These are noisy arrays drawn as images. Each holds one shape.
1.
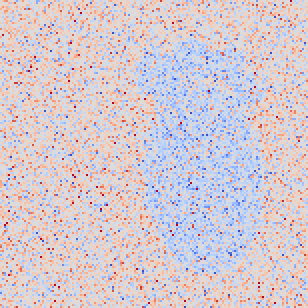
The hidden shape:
footprint
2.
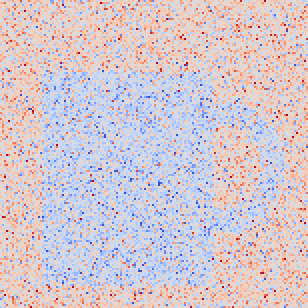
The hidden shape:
cup
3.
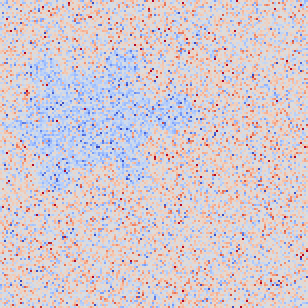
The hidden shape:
turtle
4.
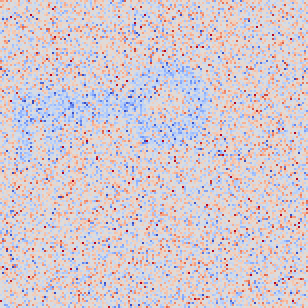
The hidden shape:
key
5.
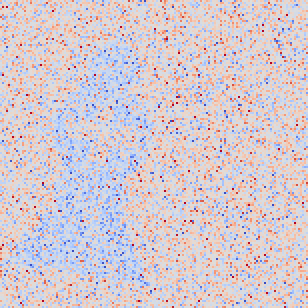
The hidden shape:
chess bishop
